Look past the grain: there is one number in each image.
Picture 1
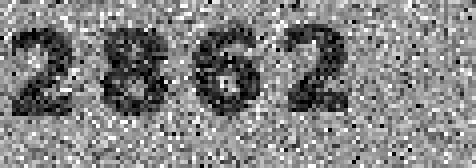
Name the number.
2862
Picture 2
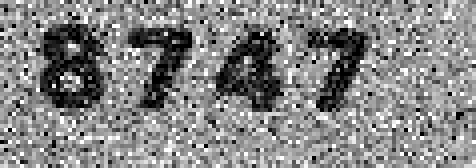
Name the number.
8747
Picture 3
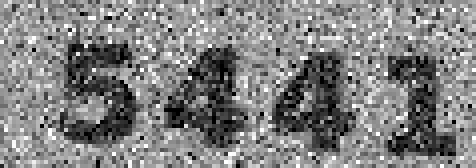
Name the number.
5441
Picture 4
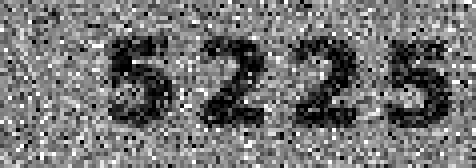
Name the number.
5225
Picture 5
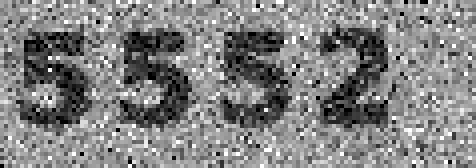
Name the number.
5552
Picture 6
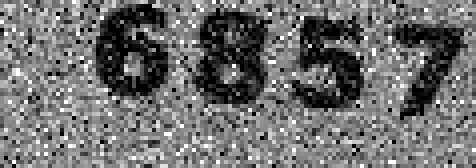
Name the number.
6857
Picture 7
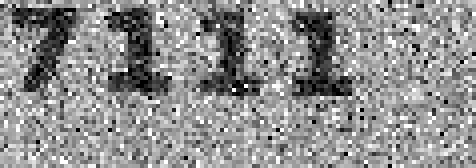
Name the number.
7111
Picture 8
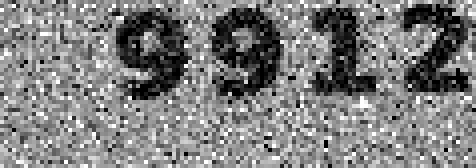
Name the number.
9912
